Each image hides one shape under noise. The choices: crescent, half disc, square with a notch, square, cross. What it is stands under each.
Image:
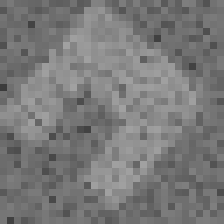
light square with a notch
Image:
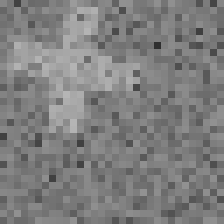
light cross
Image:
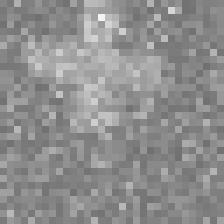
light cross
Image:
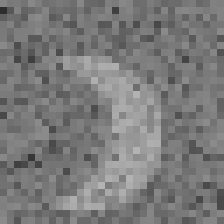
light crescent
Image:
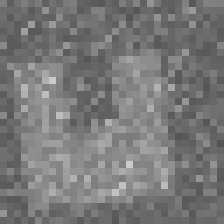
light square with a notch
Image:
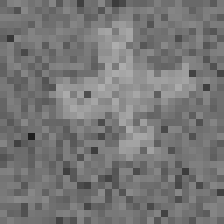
light cross
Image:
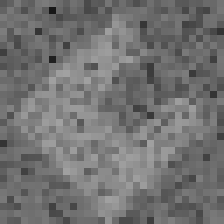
light square with a notch
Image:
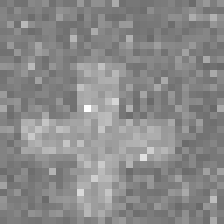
light cross
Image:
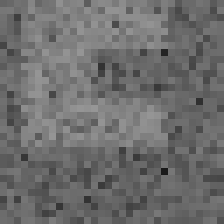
light square with a notch
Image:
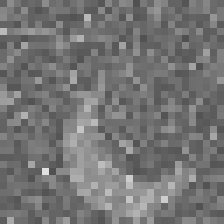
light crescent
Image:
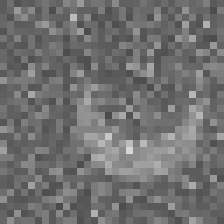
light crescent
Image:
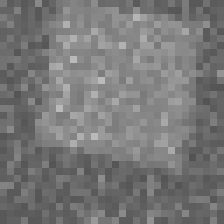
light square
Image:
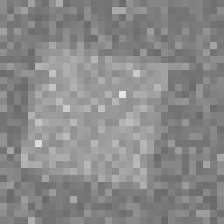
light square
